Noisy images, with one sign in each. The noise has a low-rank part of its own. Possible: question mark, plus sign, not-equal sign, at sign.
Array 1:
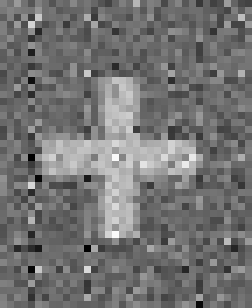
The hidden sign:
plus sign
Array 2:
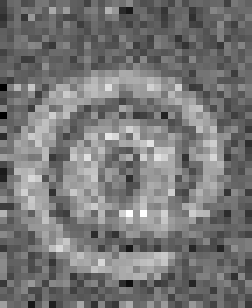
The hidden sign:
at sign
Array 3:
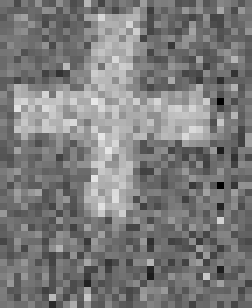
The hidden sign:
plus sign
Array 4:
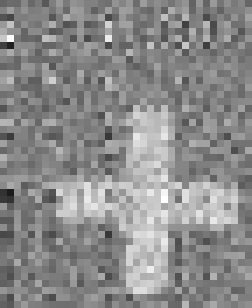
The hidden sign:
plus sign
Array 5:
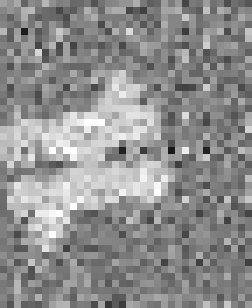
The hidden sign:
not-equal sign
